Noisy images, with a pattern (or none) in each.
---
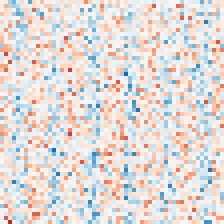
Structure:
vertical stripes
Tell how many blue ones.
6
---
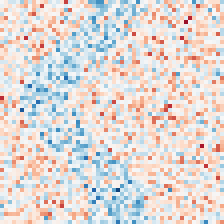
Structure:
a wavy band
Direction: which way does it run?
top to bottom
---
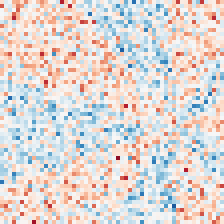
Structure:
spokes from one point
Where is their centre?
middle right
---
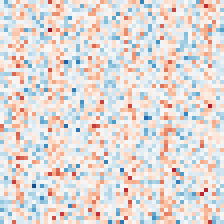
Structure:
vertical stripes
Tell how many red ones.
6
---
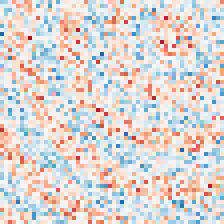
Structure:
rings round one point
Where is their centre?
top right
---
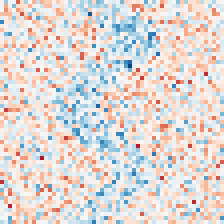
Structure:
a wavy band
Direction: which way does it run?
top to bottom
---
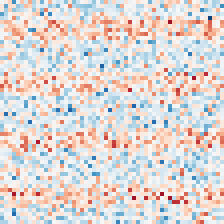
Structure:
horizontal stripes
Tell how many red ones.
4
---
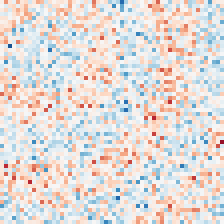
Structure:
rings round one point
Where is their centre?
top left
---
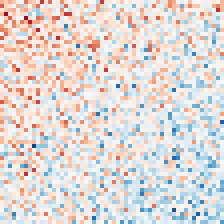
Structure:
a smooth slope
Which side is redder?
top left
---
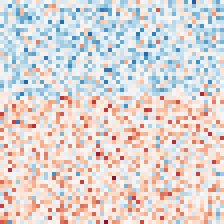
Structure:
a sharp edge
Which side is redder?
bottom
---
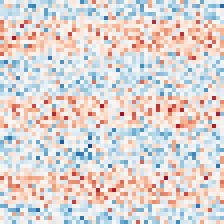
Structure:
horizontal stripes
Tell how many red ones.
3
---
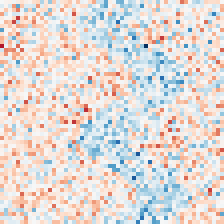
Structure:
a wavy band
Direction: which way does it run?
top to bottom
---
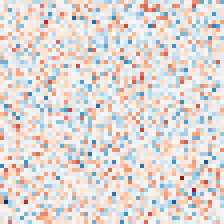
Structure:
only noise
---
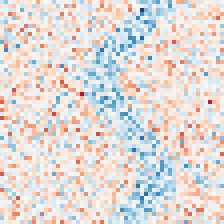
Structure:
a wavy band
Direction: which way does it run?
top to bottom
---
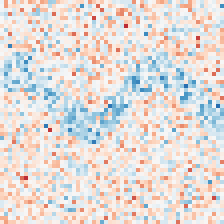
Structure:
a wavy band
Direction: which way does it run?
left to right
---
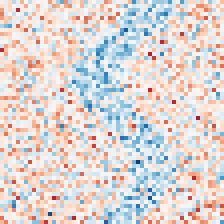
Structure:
a wavy band
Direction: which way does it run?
top to bottom
